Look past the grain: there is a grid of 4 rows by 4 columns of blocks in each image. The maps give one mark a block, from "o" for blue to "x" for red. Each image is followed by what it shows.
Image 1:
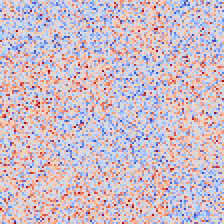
o o x o
x x o x
x o o x
x x x o
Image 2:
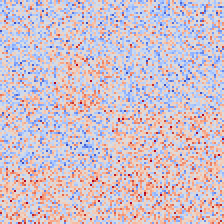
o o o o
o x o o
o o x x
x x x x
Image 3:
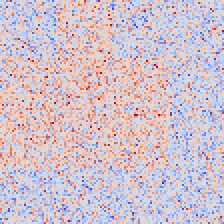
o x o o
x x x o
x x x o
o o o o
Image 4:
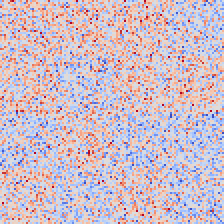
x x x o
x o x x
o x o o
x o x o
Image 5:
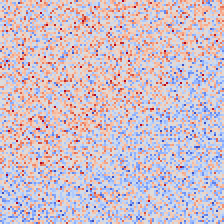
x x x x
x x x o
x x o o
o o o o
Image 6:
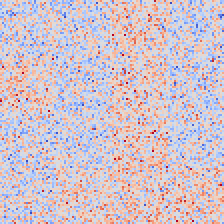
o o x o
x o x o
o o x o
o x x x
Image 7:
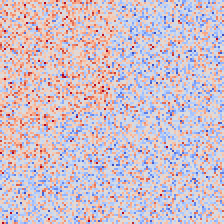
x x o o
x x o o
x o o o
o o o o
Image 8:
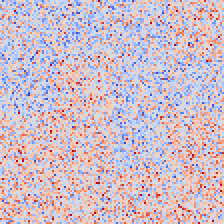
o o o x
o x o o
x x o x
x x x x
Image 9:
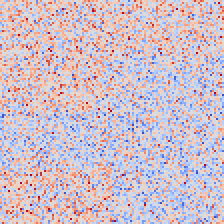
x x x x
x x o o
o o o o
x x o o
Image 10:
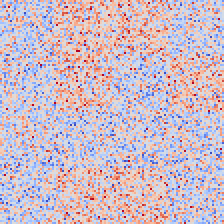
o x x o
o x o x
o o o o
o x x o
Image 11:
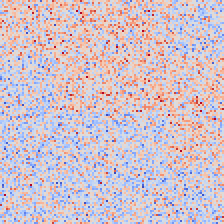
x x x o
o x x x
o o o x
o o o o
